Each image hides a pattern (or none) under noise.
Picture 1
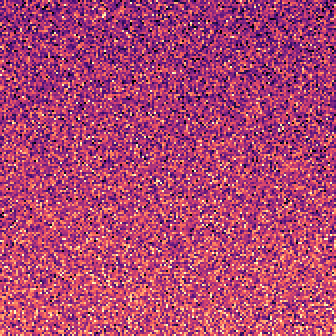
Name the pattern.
a smooth slope
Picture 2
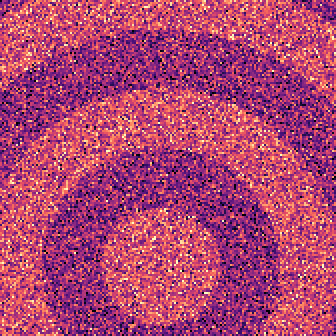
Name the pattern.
rings round one point
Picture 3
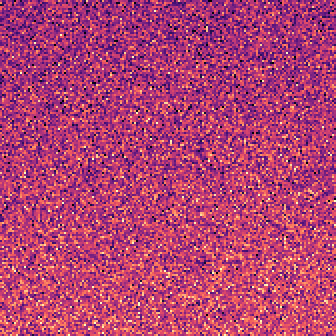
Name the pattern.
a smooth slope
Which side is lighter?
bottom
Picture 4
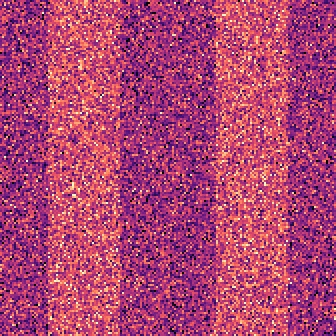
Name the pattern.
vertical stripes
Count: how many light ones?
2
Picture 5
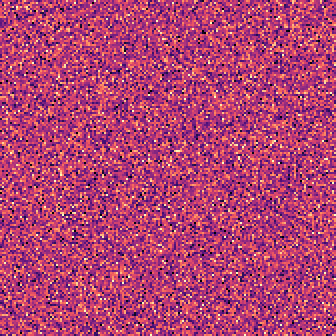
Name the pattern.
only noise
